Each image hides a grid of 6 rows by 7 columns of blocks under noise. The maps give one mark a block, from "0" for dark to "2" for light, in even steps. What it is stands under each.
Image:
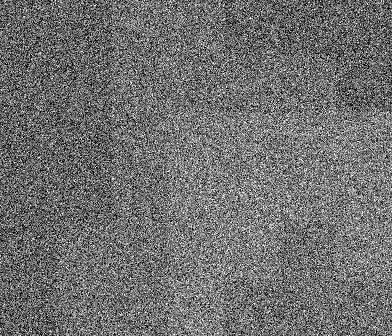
0 0 1 1 0 0 0
0 0 1 1 1 1 0
0 0 1 2 2 2 2
0 0 1 2 2 2 2
0 1 1 2 2 1 2
0 1 1 2 1 1 1
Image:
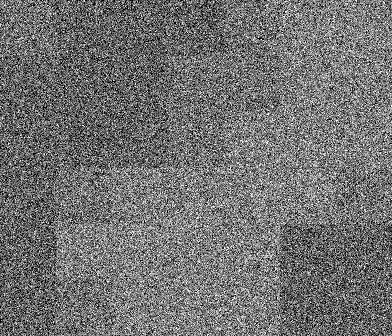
1 0 0 0 1 2 2
0 0 0 1 1 2 2
0 0 0 1 2 2 2
0 1 2 2 2 2 1
0 2 2 2 2 0 0
0 1 2 2 2 0 0
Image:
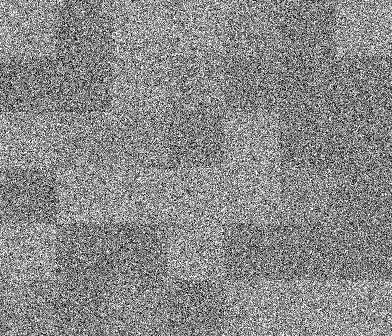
2 0 2 2 1 0 2
0 0 2 1 0 0 0
2 1 1 0 2 0 0
0 2 2 2 2 1 0
2 0 0 2 0 0 0
1 0 1 0 2 2 2
